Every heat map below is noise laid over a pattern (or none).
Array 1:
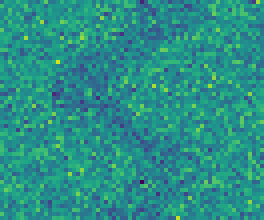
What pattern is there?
a wavy band
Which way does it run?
top to bottom
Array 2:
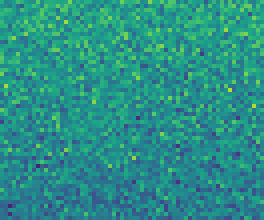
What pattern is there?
a smooth slope
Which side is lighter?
top
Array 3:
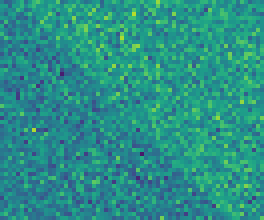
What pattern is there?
a sharp edge
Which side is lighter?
top right
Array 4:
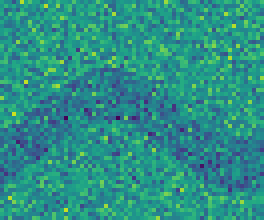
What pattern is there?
a wavy band
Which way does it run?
left to right
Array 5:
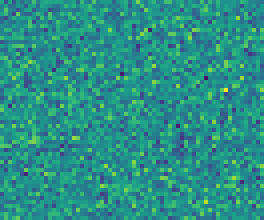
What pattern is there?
only noise
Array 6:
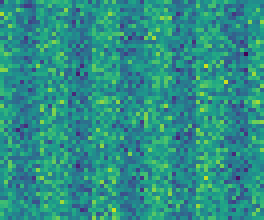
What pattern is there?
vertical stripes
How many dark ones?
5
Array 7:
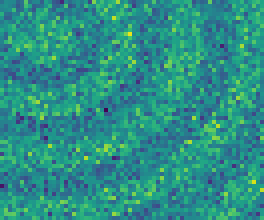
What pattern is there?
rings round one point
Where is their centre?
top left
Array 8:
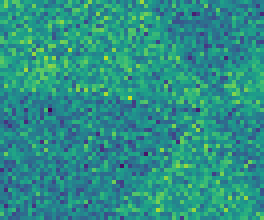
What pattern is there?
spokes from one point
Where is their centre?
middle right
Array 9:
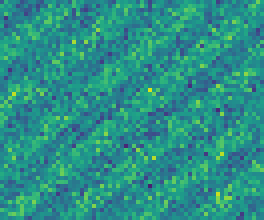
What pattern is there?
diagonal stripes
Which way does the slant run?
bottom left to top right
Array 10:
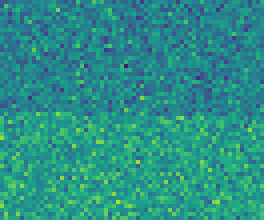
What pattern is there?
a sharp edge
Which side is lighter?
bottom
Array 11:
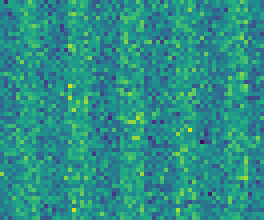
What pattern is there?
vertical stripes
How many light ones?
5
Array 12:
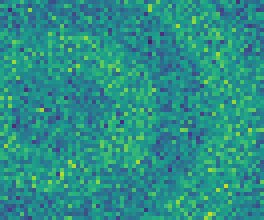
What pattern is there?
rings round one point
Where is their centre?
middle left
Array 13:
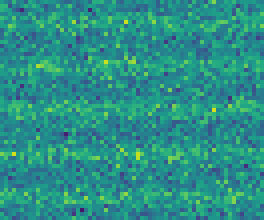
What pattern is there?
horizontal stripes
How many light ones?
5
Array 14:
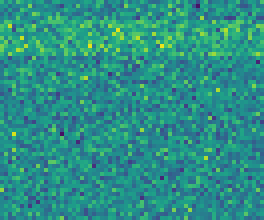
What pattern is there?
one horizontal stripe
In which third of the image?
top
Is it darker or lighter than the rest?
lighter
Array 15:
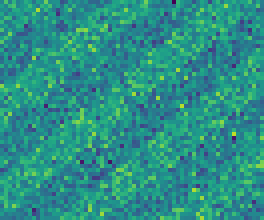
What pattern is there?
diagonal stripes
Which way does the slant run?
bottom left to top right
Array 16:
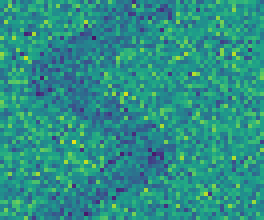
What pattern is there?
a wavy band
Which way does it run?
top to bottom
